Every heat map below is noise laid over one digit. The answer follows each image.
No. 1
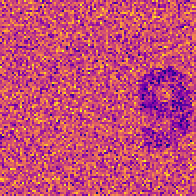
dark 9, middle right
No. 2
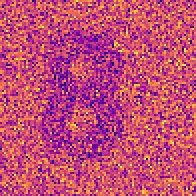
dark 8
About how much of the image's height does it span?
two thirds
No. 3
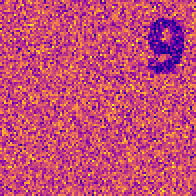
dark 9, top right
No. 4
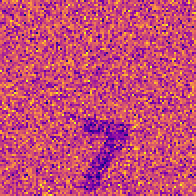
dark 7, bottom middle
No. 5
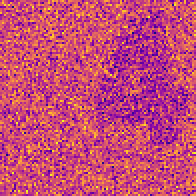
dark 4
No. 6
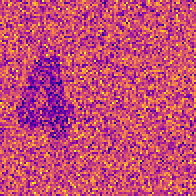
dark 4, middle left
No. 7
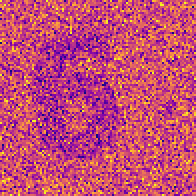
dark 6
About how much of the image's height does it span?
two thirds
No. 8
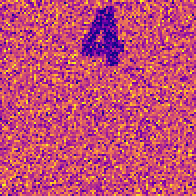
dark 4, top middle
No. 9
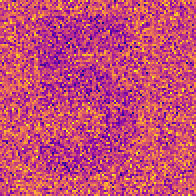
dark 5
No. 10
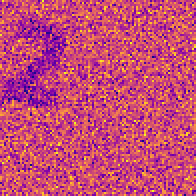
dark 2
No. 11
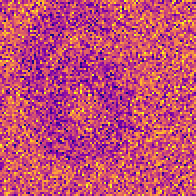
dark 6
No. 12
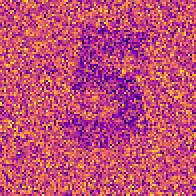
dark 5
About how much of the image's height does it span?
two thirds
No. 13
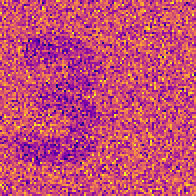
dark 3
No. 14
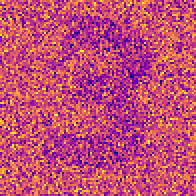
dark 3
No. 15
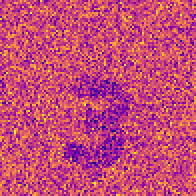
dark 3
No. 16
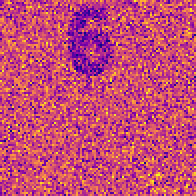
dark 6, top middle
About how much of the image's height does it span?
a third
